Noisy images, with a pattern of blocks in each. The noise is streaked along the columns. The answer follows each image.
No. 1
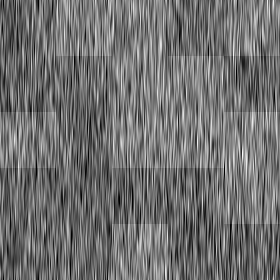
mirrored about the diagonal from the bottom left
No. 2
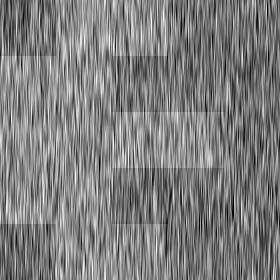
top and bottom mirror each other
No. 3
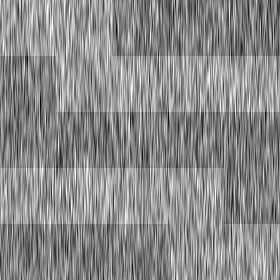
the same after a half turn
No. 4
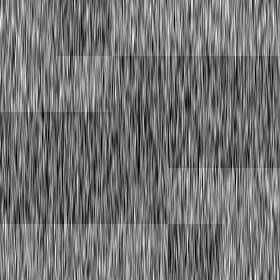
the same after a half turn
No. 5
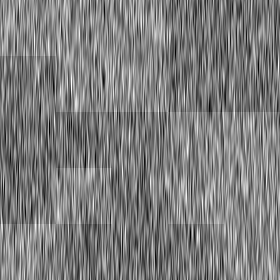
mirrored about the diagonal from the bottom left
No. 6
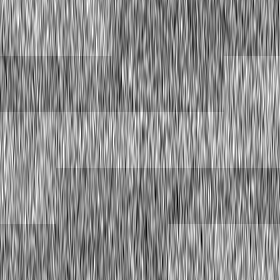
the same after a half turn
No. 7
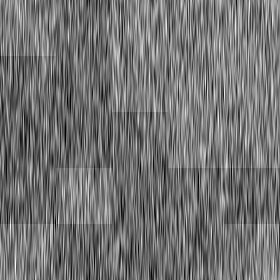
mirrored about the diagonal from the bottom left
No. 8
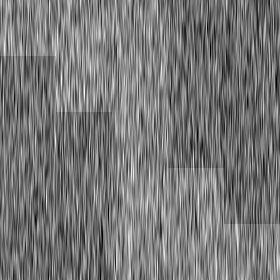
the same after a half turn
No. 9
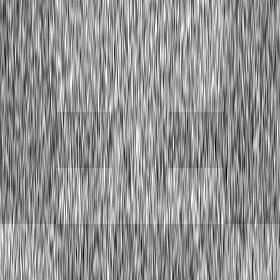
left and right mirror each other
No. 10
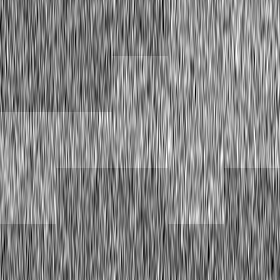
no symmetry
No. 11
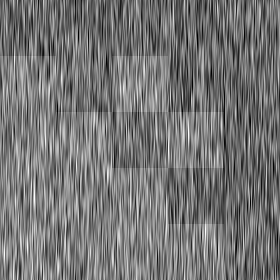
mirrored about the diagonal from the bottom left
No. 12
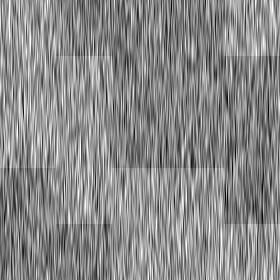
mirrored about the diagonal from the bottom left
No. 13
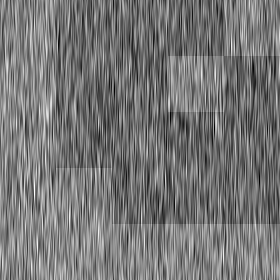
mirrored about the diagonal from the bottom left
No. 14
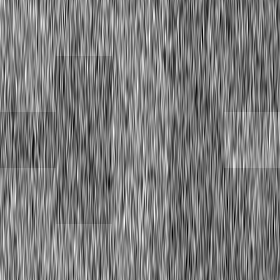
top and bottom mirror each other
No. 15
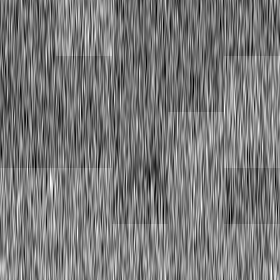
no symmetry
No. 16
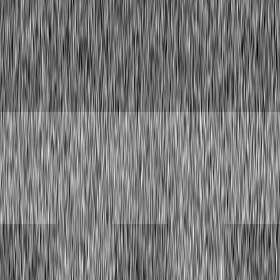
left and right mirror each other
